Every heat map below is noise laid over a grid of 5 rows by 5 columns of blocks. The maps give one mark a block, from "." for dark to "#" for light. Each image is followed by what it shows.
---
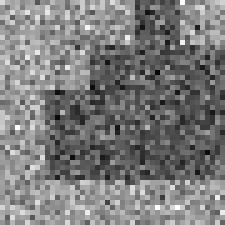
###.#
##...
#....
#....
#####
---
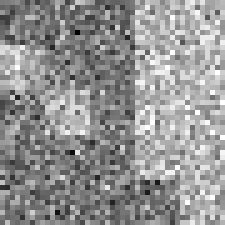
...##
#..##
.#.##
...##
....#
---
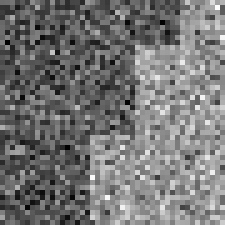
....#
...##
...##
..###
..###
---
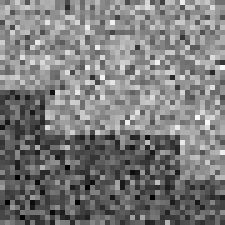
#####
#####
.####
....#
.....
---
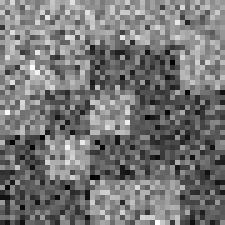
#####
##..#
#.#..
.#...
..##.
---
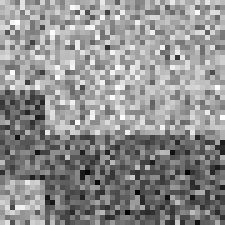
#####
#####
.####
.....
#....
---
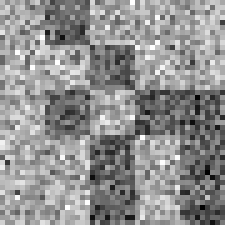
#.###
##.##
#.#..
##.#.
##.#.
